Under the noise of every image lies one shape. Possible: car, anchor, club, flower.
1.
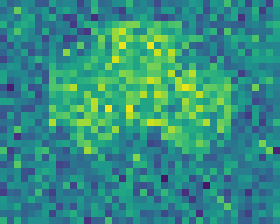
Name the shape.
car
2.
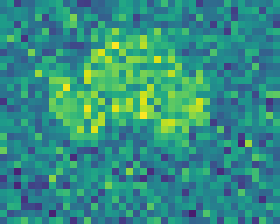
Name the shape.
car
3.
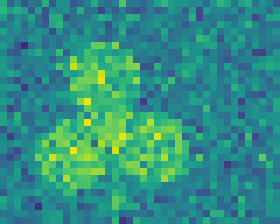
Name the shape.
club
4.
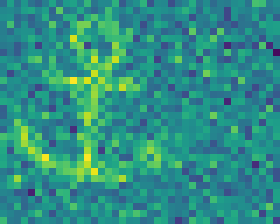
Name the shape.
anchor
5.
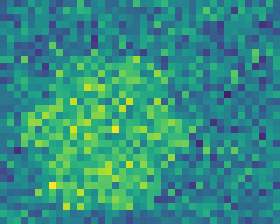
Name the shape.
flower
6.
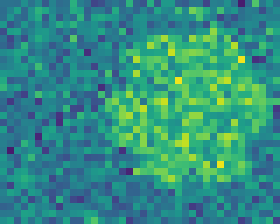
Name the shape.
flower
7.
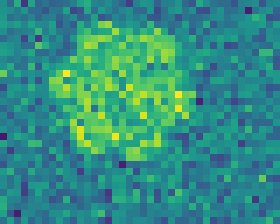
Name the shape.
flower
